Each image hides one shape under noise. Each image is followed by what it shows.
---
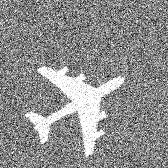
airplane
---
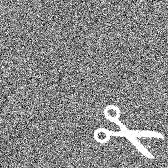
pair of scissors
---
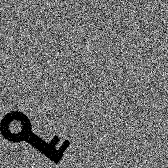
key
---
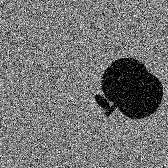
apple
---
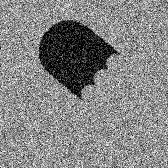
ghost
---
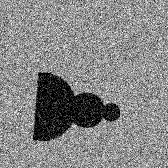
chess pawn
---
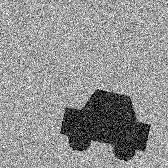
car
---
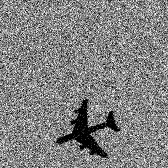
airplane
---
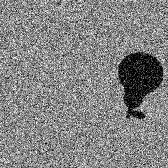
pear
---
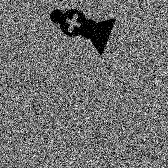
chess bishop
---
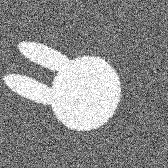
rabbit's head
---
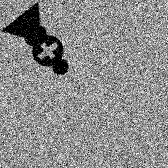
chess bishop
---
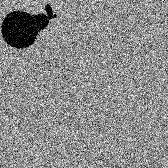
pear
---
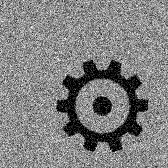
gear
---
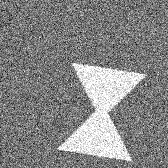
bow tie
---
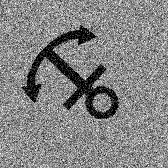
anchor
